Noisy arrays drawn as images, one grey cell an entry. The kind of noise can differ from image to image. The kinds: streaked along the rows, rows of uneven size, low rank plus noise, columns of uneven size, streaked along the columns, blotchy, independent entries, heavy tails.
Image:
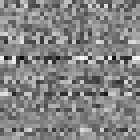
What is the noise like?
rows of uneven size
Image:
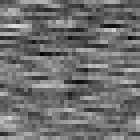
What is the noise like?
streaked along the rows
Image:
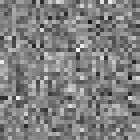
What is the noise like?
low rank plus noise
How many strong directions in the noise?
three or four
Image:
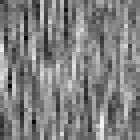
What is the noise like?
streaked along the columns
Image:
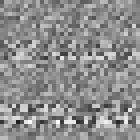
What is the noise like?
rows of uneven size
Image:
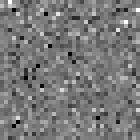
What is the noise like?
heavy tails
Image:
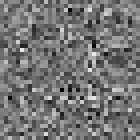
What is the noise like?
low rank plus noise
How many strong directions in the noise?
five to eight
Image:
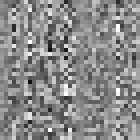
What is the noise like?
columns of uneven size
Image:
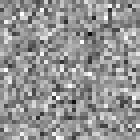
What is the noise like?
independent entries
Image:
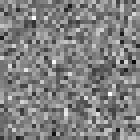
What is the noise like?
independent entries
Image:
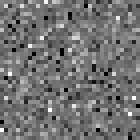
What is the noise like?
heavy tails
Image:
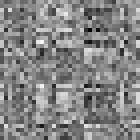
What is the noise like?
low rank plus noise
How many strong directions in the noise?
one
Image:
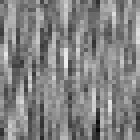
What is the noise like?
streaked along the columns
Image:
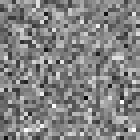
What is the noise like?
independent entries
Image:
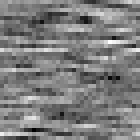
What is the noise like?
streaked along the rows
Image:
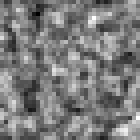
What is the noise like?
blotchy
